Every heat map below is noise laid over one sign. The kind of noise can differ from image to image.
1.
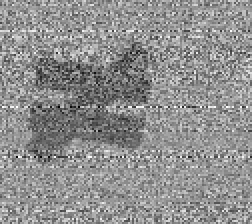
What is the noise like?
rows of uneven size
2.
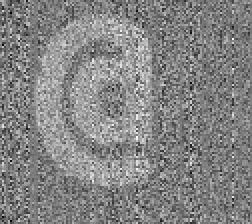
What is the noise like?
columns of uneven size
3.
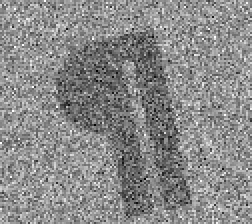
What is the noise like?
independent entries
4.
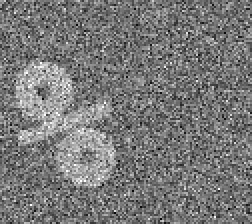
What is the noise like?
independent entries
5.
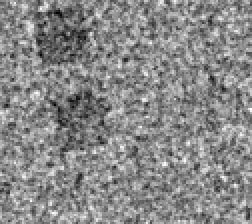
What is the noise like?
blotchy
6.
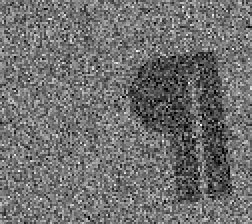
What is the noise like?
independent entries
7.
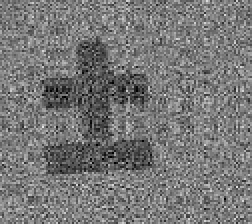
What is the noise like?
low rank plus noise
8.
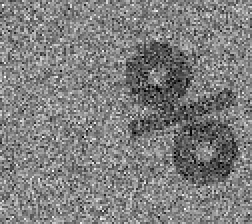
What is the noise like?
independent entries
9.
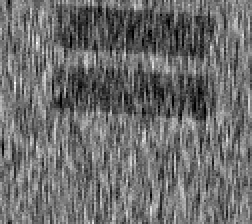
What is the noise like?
streaked along the columns
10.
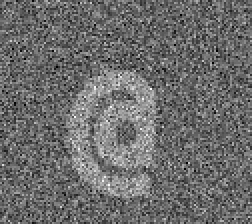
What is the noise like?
independent entries
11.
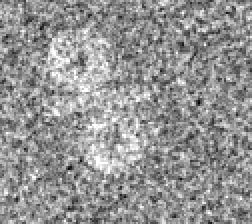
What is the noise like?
blotchy
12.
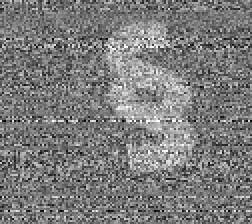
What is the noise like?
rows of uneven size
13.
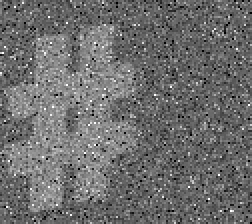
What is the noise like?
heavy tails
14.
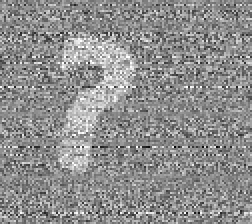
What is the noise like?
rows of uneven size
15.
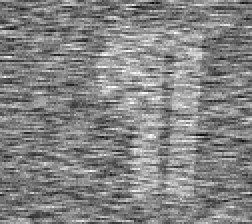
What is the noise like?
streaked along the rows
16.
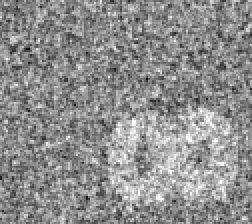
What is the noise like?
blotchy
